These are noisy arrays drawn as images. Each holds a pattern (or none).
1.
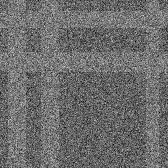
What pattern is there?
bands of rows crossing bands of columns
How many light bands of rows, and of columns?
2 and 3
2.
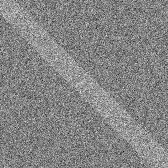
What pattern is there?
a diagonal band
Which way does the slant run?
top left to bottom right
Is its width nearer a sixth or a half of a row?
a sixth
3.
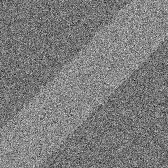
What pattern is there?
a diagonal band
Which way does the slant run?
bottom left to top right
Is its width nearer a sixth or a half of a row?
a half
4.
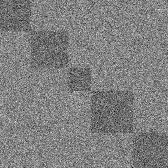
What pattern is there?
blocks along the diagonal
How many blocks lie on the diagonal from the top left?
5
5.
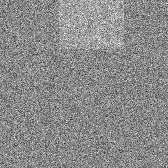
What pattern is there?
one block
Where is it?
top middle
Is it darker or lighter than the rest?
lighter
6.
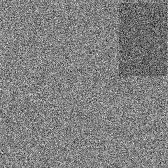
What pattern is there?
one block
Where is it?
top right
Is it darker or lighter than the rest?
darker
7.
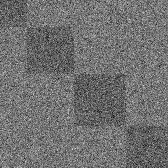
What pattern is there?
blocks along the diagonal
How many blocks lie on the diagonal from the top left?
4
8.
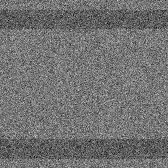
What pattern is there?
bands of rows
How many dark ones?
2
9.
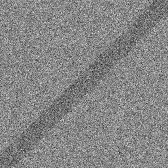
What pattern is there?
a diagonal band
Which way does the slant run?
bottom left to top right
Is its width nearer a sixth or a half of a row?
a sixth
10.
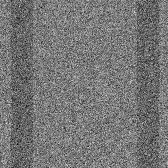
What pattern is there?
bands of columns
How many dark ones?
2
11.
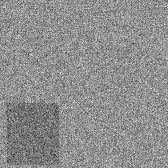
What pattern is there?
one block
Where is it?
bottom left
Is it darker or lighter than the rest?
darker
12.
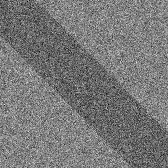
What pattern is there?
a diagonal band
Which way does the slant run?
top left to bottom right
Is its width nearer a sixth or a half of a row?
a half
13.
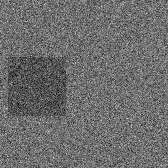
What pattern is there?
one block
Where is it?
middle left
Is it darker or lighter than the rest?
darker
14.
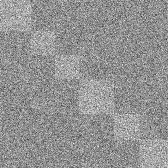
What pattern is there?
blocks along the diagonal
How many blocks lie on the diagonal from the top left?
6
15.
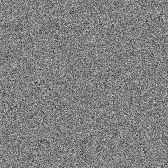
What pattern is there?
only noise
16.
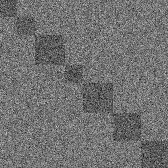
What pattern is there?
blocks along the diagonal
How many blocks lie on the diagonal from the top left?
7
